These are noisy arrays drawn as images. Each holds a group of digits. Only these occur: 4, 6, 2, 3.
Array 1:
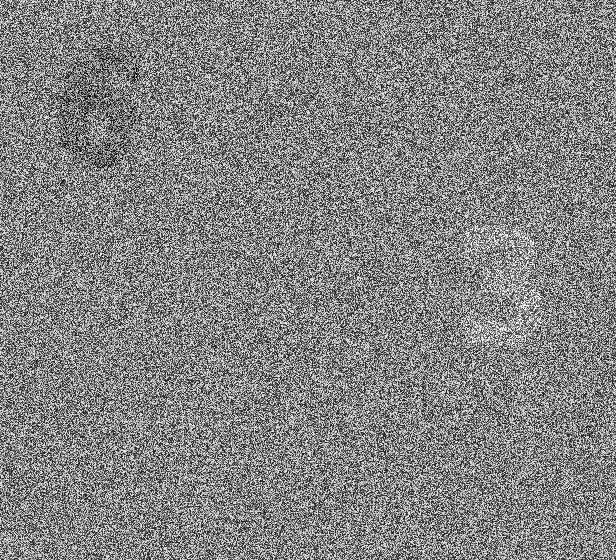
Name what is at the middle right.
3
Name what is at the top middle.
nothing
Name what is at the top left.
6
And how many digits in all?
2
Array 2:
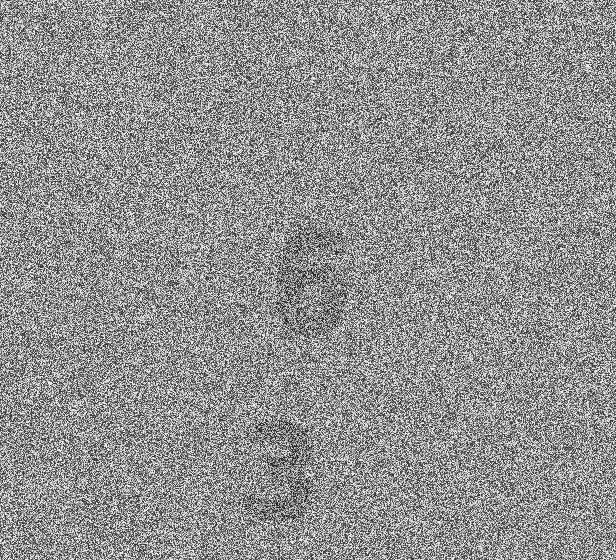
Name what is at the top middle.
nothing
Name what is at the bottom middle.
3
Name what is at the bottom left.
nothing
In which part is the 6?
centre
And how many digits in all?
2
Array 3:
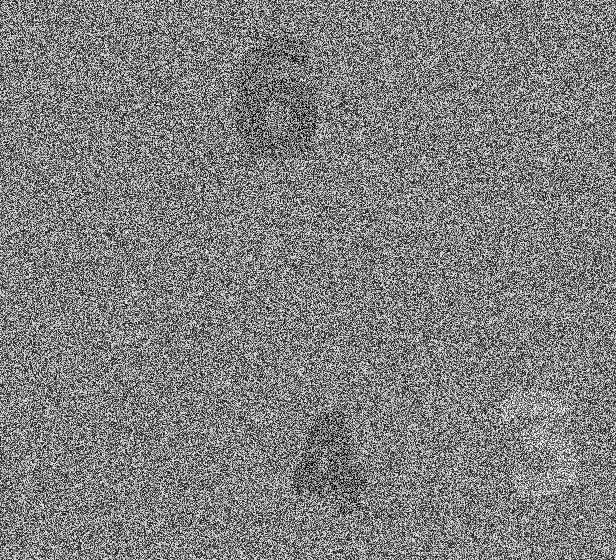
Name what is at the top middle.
6
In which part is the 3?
bottom right
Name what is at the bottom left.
nothing
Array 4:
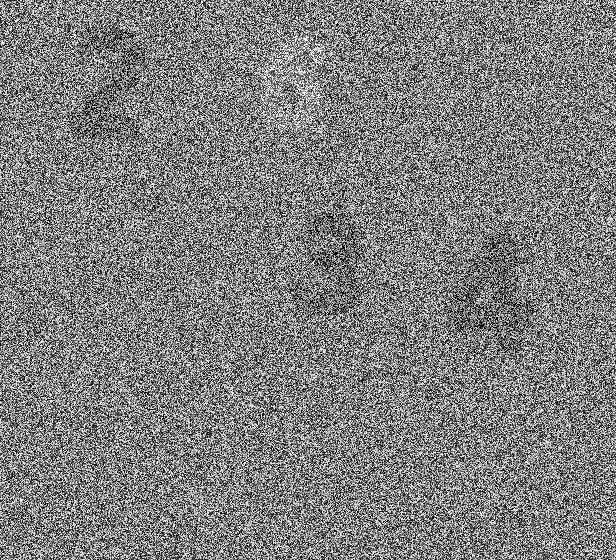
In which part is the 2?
top left
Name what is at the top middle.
6
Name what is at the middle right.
4
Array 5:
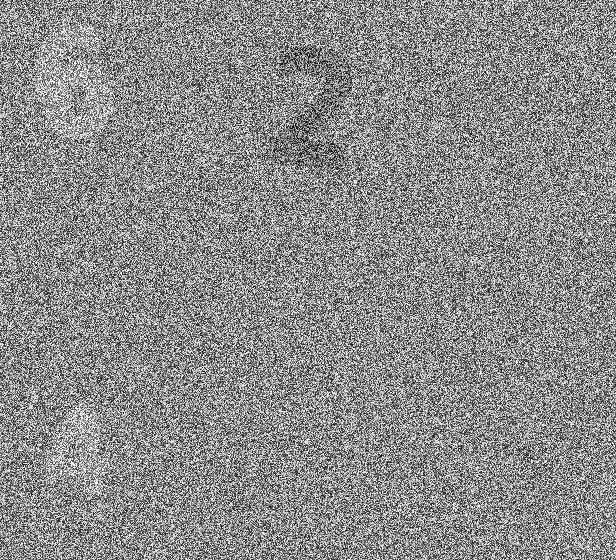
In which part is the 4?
bottom left
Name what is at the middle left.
nothing
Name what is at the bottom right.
nothing
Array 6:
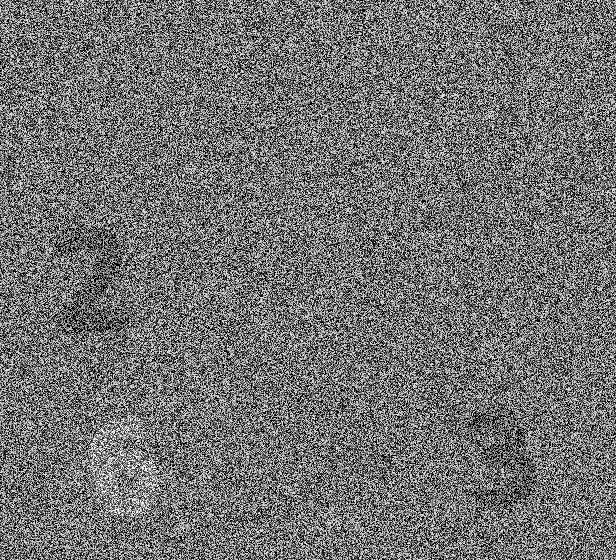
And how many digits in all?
3
